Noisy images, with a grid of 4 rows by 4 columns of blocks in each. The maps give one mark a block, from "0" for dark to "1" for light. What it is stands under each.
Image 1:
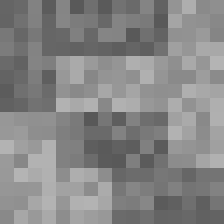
0 0 0 1
0 1 1 1
1 0 0 1
1 1 0 0
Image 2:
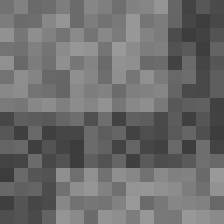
1 1 1 0
1 1 1 0
0 0 0 0
0 1 1 1
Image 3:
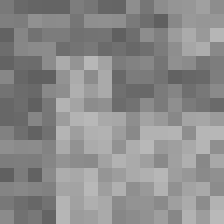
0 0 0 1
0 1 0 0
0 1 1 1
0 1 1 1
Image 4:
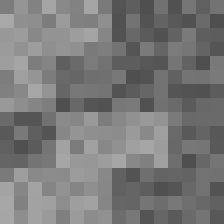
1 1 0 0
1 0 0 0
0 1 1 0
1 1 0 0
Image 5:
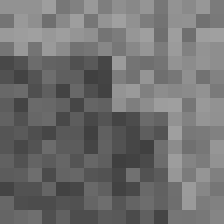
1 1 1 1
0 0 1 1
0 0 0 1
0 0 0 1
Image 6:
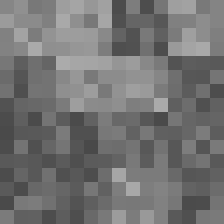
1 1 0 1
0 1 1 0
0 0 0 0
0 0 1 0
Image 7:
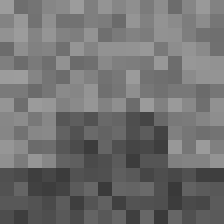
1 1 1 1
1 1 1 1
1 0 0 1
0 0 0 0
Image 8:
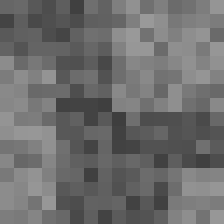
0 0 1 1
1 0 1 1
1 0 0 0
1 0 0 1
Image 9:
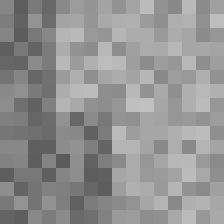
0 1 1 1
0 1 1 1
0 0 1 1
0 0 1 1
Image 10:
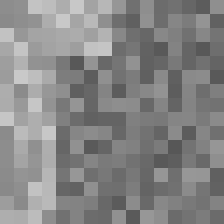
1 1 0 0
1 0 0 0
1 0 0 0
1 0 0 0
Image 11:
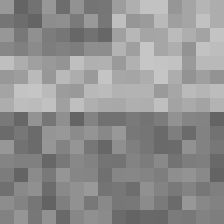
0 0 1 1
1 1 1 1
0 0 0 0
0 0 0 0
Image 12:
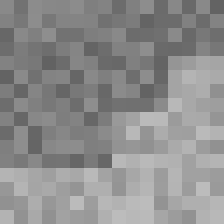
0 0 0 0
0 0 0 1
0 0 1 1
1 1 1 1
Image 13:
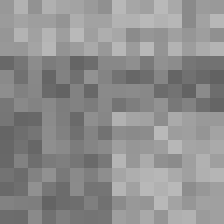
1 1 1 1
0 0 0 0
0 0 1 1
0 0 1 1
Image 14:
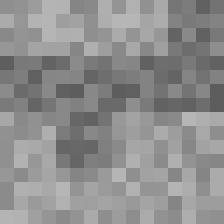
1 1 1 0
0 0 0 0
1 0 1 1
1 1 1 1
